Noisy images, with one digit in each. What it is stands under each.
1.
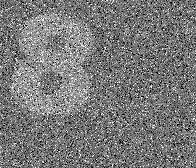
8
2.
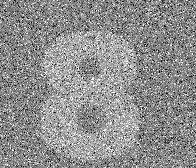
8
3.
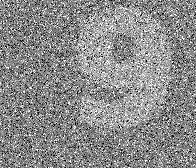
9
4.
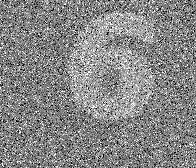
6
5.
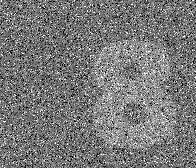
8
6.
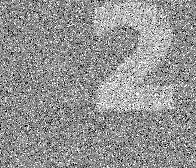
2
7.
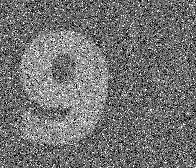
9
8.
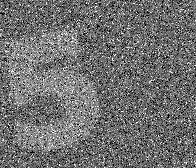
5
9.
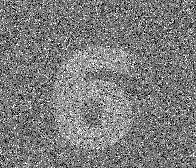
6
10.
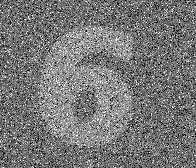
6
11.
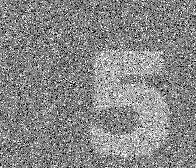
5
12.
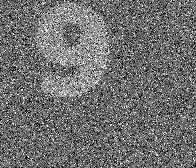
9
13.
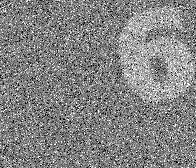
6
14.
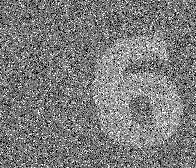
6
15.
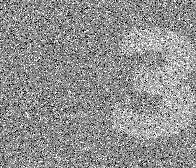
3
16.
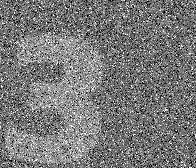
3
